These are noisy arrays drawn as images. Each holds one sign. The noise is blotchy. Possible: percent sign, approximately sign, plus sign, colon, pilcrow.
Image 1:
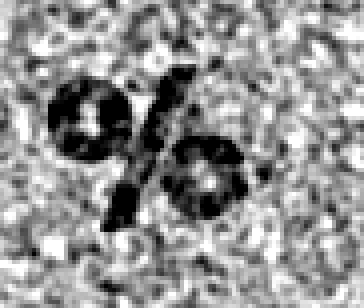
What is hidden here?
dark percent sign
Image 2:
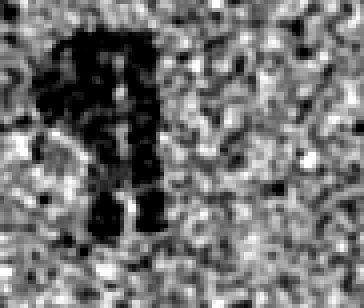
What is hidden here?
dark pilcrow
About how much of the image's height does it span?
two thirds
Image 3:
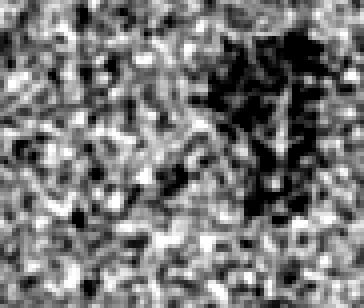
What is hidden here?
dark pilcrow
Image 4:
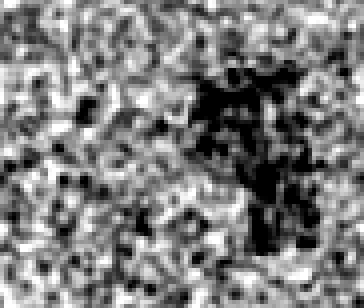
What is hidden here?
dark pilcrow
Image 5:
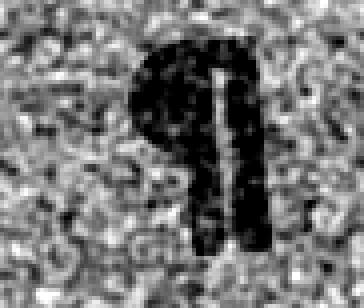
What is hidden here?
dark pilcrow
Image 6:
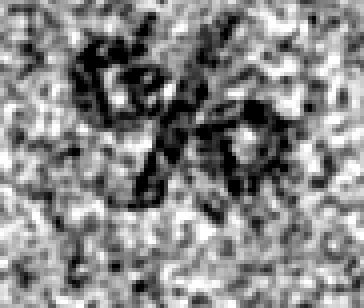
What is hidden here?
dark percent sign
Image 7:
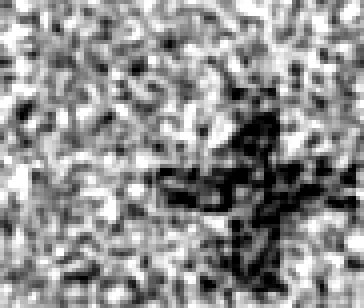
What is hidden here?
dark plus sign
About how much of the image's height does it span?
two thirds
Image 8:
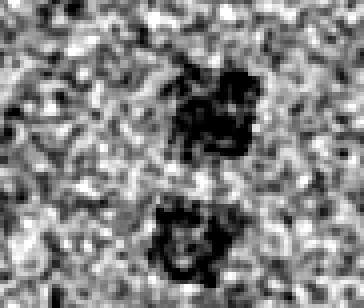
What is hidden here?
dark colon
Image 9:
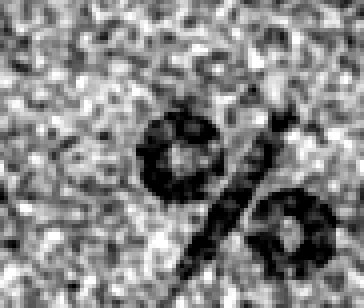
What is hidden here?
dark percent sign
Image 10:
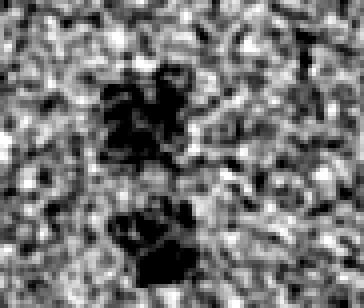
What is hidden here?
dark colon
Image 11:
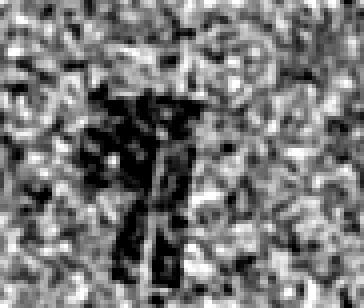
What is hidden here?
dark pilcrow
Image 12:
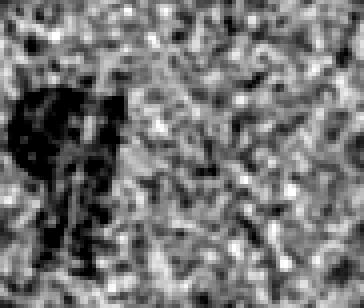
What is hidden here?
dark pilcrow
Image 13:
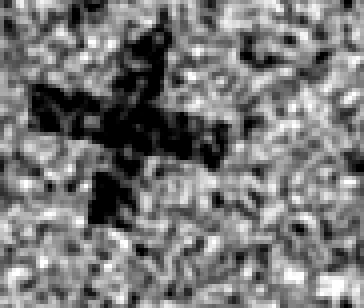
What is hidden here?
dark plus sign
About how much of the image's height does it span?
two thirds
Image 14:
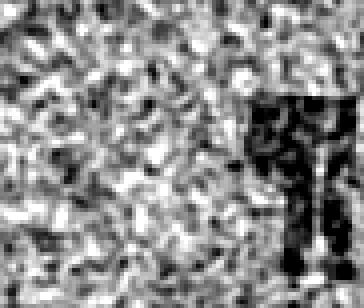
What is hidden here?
dark pilcrow
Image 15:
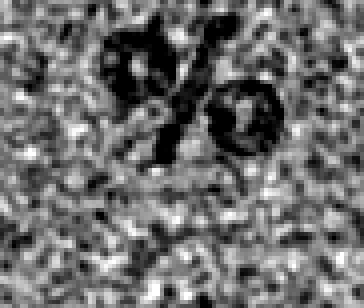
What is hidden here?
dark percent sign
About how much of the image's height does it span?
half
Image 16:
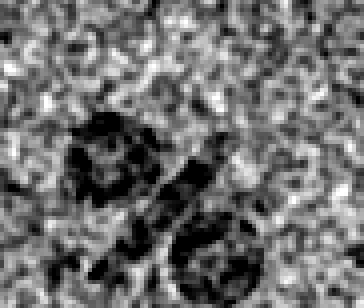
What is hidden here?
dark percent sign
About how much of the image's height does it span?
two thirds
